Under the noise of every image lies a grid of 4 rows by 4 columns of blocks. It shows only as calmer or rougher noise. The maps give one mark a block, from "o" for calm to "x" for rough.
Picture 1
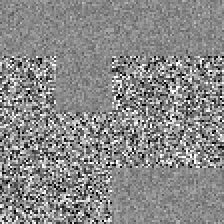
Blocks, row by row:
o o o o
x o x x
x x x x
x x o o
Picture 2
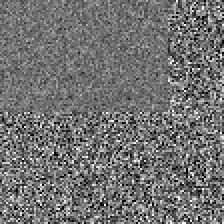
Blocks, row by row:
o o o x
o o o x
x x x x
x x x x
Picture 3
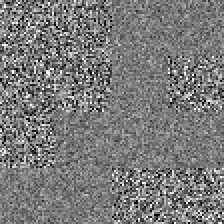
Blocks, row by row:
x x o o
x x o x
x o o o
o o x x
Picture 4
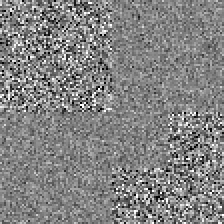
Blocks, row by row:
x x o o
x x o o
o o o x
o o x x
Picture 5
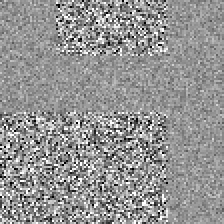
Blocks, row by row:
o x x o
o o o o
x x x o
x x x o
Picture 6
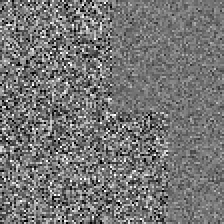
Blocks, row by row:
x x o o
x x o o
x x x o
x x x o
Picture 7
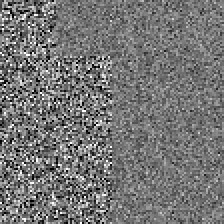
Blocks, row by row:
x o o o
x x o o
x x o o
x x o o
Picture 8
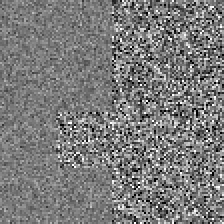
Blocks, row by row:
o o x x
o o x x
o x x x
o o x x
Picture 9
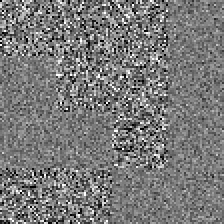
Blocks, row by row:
x x x o
o x x o
o o x o
x x o o
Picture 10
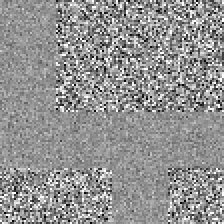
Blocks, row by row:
o x x x
o x x x
o o o o
x x o x
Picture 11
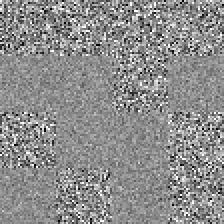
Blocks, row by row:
x x x x
o o x o
x o o x
o x o x
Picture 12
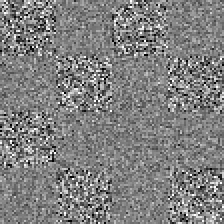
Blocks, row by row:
x o x o
o x o x
x o o o
o x o x
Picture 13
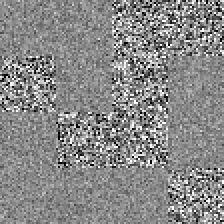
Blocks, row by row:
o o x x
x o x o
o x x o
o o o x
